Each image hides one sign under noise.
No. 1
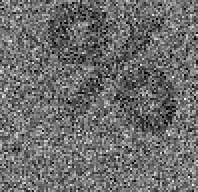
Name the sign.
percent sign
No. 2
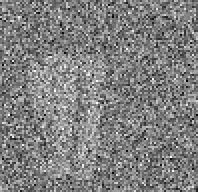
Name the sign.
pilcrow
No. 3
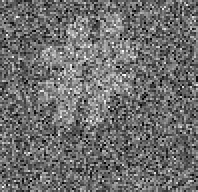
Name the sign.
hash sign
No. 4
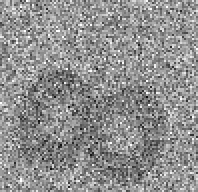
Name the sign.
infinity sign
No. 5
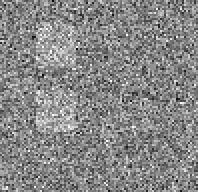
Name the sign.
colon
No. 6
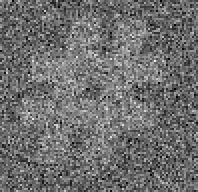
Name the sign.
hash sign
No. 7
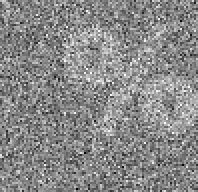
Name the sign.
percent sign
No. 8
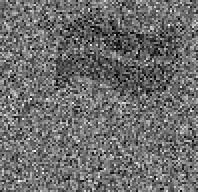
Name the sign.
approximately sign
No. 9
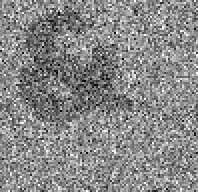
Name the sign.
ampersand
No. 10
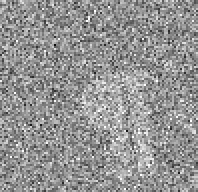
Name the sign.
pilcrow
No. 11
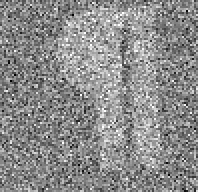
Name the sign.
pilcrow
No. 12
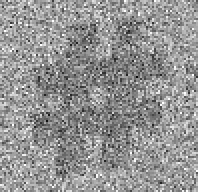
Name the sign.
hash sign
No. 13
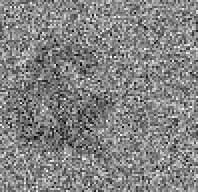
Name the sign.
ampersand
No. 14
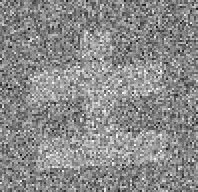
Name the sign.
plus-minus sign
